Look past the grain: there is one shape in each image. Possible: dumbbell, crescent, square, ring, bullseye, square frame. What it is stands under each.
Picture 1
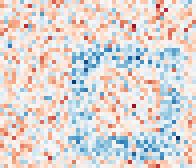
square frame
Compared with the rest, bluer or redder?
bluer
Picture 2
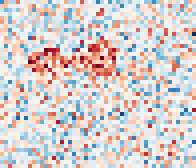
dumbbell
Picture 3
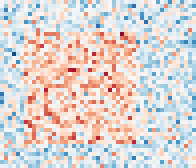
square
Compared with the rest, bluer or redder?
redder
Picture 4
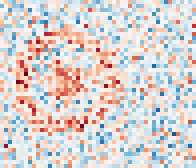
bullseye
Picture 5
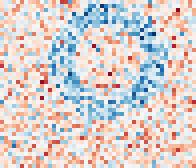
ring
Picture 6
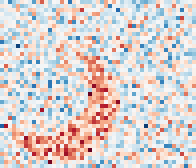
crescent
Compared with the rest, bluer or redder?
redder
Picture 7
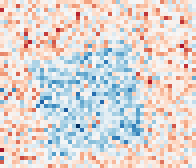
square
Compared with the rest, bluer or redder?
bluer
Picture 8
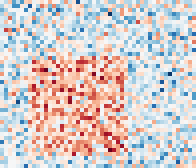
square
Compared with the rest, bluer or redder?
redder
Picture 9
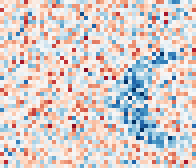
crescent
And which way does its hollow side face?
right
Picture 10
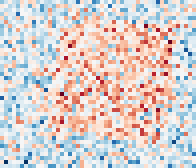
square
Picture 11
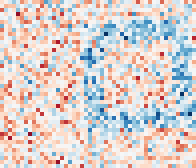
square frame
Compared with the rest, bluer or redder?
bluer
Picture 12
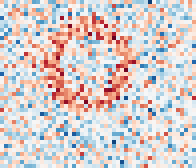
ring
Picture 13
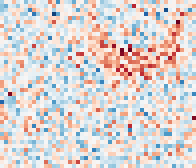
crescent
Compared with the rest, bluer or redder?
redder
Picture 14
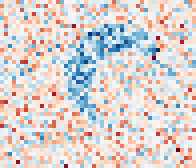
crescent
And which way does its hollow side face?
down and right
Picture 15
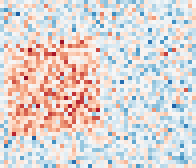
square
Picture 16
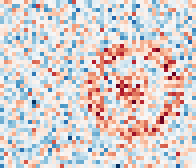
bullseye
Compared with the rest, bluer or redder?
redder
